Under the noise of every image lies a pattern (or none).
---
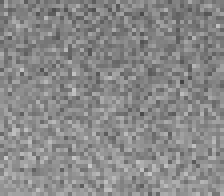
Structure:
a smooth slope
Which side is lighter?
bottom
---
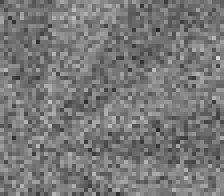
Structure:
spokes from one point
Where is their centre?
bottom left
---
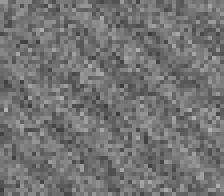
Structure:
diagonal stripes
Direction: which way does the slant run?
top left to bottom right
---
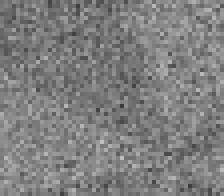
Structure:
spokes from one point
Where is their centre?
bottom right
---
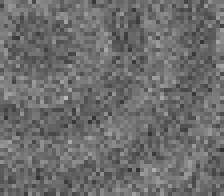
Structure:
rings round one point
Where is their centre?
top left
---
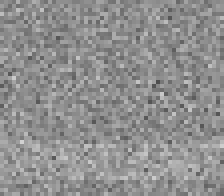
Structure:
one horizontal stripe
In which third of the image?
bottom
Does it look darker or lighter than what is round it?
lighter
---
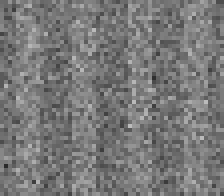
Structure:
vertical stripes
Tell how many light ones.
4
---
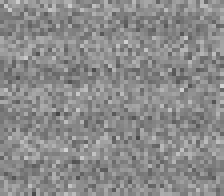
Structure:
horizontal stripes
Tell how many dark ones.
4
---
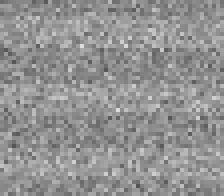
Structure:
horizontal stripes
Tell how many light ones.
3
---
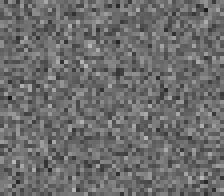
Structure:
only noise
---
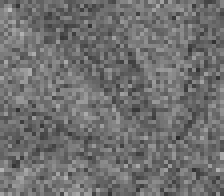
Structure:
spokes from one point
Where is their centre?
bottom right
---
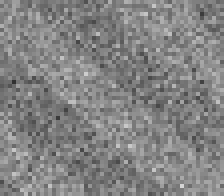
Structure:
diagonal stripes
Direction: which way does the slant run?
top left to bottom right
